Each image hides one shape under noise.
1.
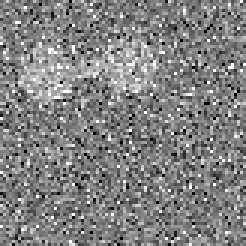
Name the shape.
dumbbell
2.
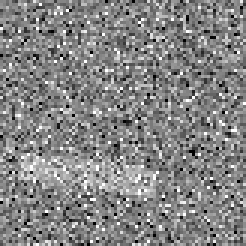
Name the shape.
bar
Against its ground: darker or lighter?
lighter
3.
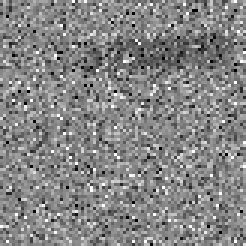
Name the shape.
bar
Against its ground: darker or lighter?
darker
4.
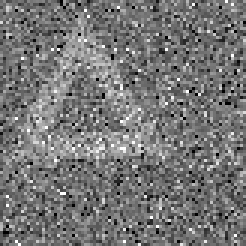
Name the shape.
triangle frame
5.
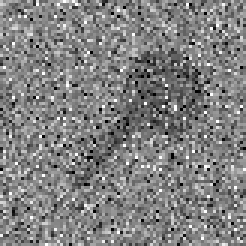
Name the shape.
lollipop
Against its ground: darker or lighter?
darker
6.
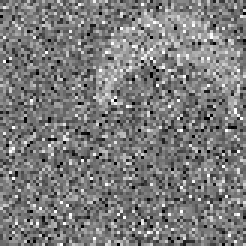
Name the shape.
crescent
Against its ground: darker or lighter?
lighter
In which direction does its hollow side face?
down
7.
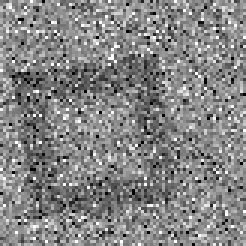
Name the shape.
square frame
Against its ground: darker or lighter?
darker
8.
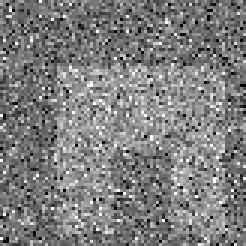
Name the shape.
square with a notch
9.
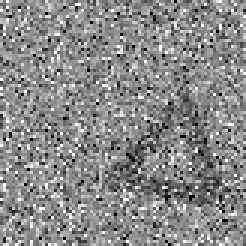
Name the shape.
triangle frame
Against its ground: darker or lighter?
darker
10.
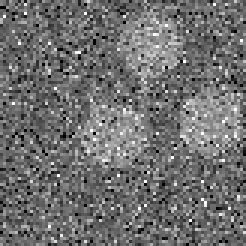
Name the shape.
three dots
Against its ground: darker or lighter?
lighter
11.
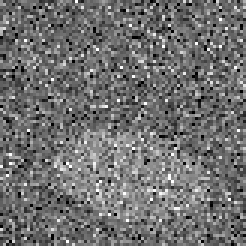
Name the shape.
ellipse
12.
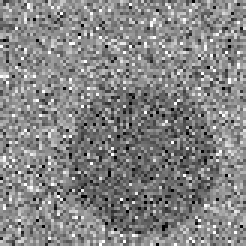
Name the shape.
disc
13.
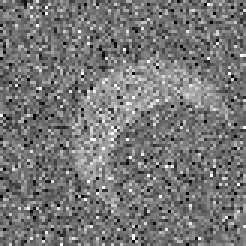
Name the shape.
crescent
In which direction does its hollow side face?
down and right
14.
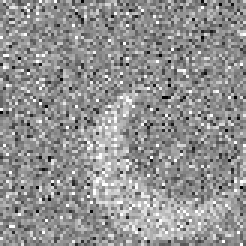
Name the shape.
crescent
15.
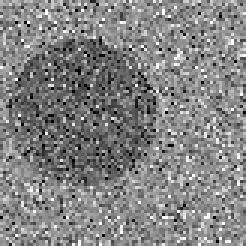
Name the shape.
disc
